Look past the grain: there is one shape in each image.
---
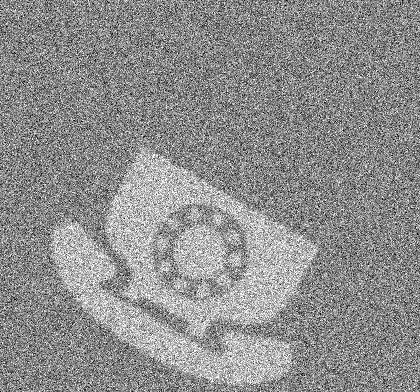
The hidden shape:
telephone
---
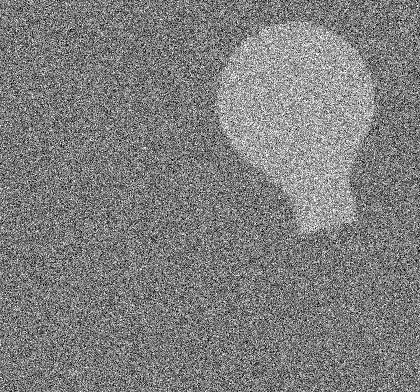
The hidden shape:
light bulb
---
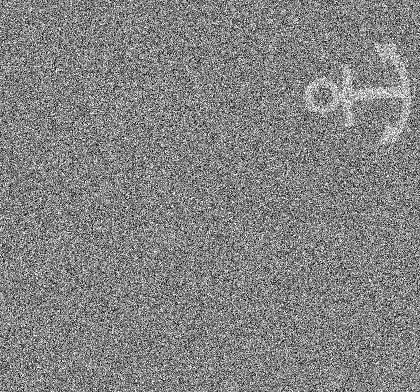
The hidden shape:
anchor
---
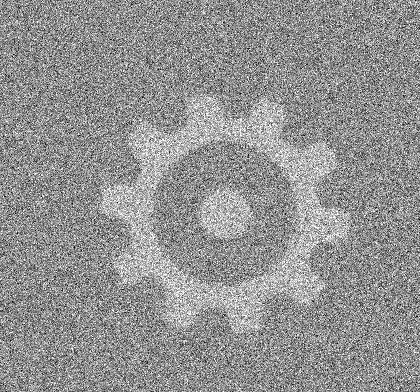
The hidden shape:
gear
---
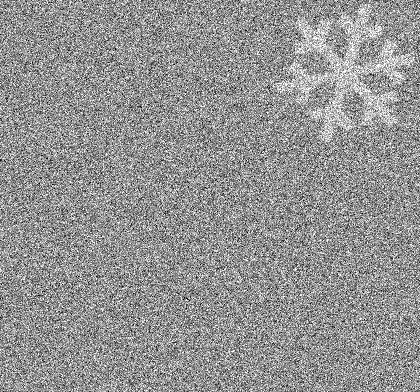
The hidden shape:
snowflake
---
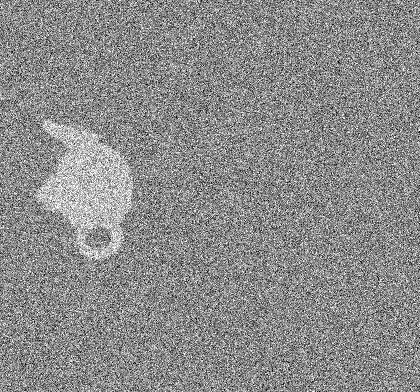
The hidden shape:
teapot
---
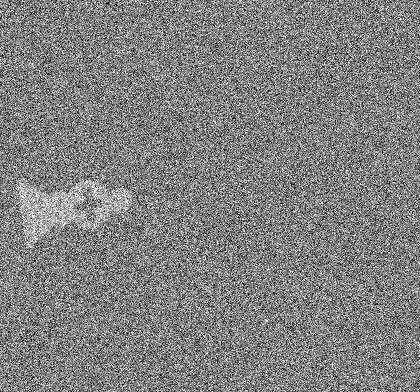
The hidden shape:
chess bishop
